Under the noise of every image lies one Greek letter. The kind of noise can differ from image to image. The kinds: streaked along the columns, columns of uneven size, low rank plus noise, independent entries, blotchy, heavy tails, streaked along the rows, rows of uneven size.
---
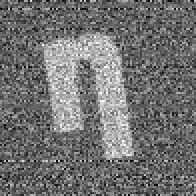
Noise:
rows of uneven size
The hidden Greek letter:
eta
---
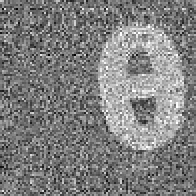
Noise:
low rank plus noise
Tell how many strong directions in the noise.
three or four
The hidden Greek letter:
theta
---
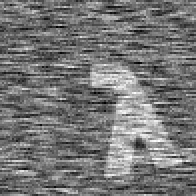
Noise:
streaked along the rows
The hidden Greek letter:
lambda
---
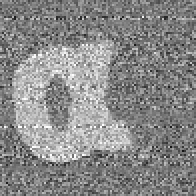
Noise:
rows of uneven size
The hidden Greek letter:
alpha
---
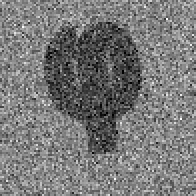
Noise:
independent entries
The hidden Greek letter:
phi
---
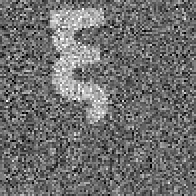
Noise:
low rank plus noise
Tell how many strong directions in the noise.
five to eight
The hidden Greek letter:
xi
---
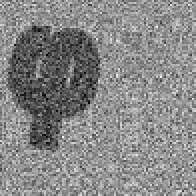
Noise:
low rank plus noise
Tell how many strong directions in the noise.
three or four
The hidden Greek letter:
phi
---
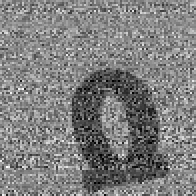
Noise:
rows of uneven size
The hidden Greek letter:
omega
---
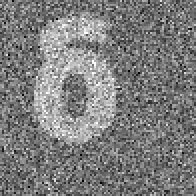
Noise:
independent entries
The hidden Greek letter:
delta
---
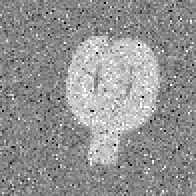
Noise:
heavy tails
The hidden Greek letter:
phi
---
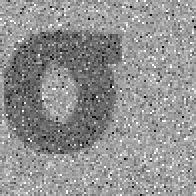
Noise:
heavy tails
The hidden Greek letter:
sigma
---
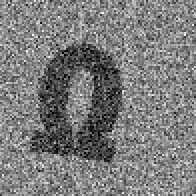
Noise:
independent entries
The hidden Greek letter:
omega
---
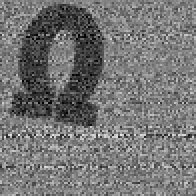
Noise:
rows of uneven size
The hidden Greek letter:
omega
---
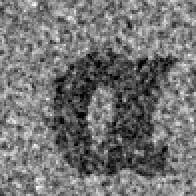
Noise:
blotchy
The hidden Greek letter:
alpha
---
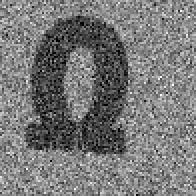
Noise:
independent entries
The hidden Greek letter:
omega
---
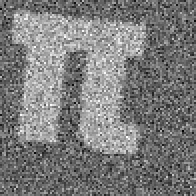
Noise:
independent entries
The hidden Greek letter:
pi
